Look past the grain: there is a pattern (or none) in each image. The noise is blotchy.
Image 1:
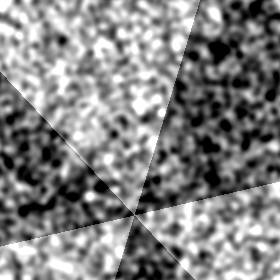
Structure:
spokes from one point
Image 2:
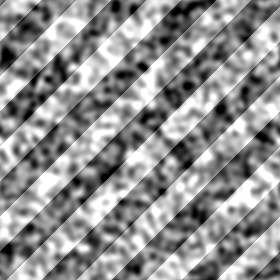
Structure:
diagonal stripes
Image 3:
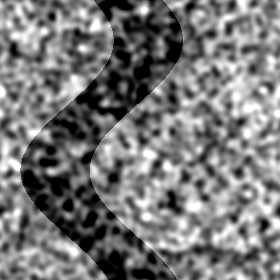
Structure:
a wavy band
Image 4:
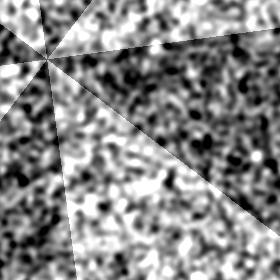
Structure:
spokes from one point
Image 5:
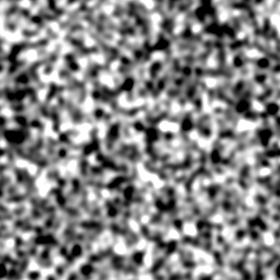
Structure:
only noise
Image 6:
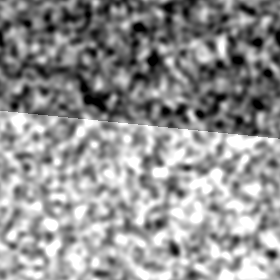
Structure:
a sharp edge
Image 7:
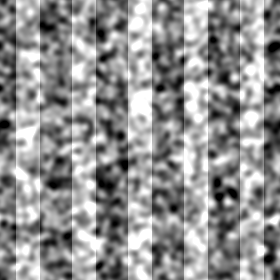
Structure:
vertical stripes
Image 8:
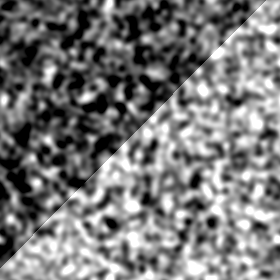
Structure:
a sharp edge
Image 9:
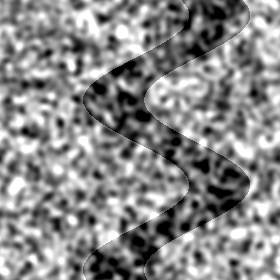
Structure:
a wavy band
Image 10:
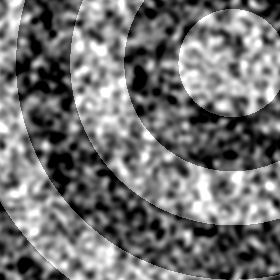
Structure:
rings round one point
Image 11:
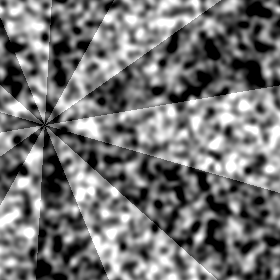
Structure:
spokes from one point
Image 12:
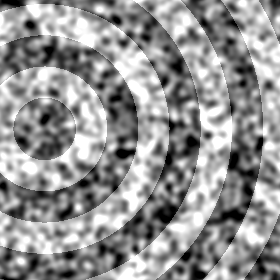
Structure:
rings round one point
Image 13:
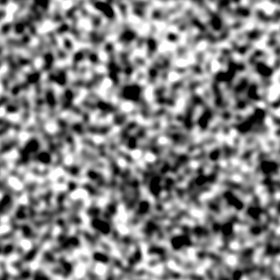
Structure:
only noise
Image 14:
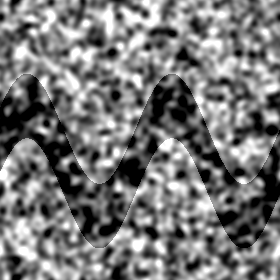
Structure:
a wavy band
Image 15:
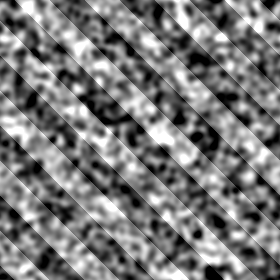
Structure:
diagonal stripes
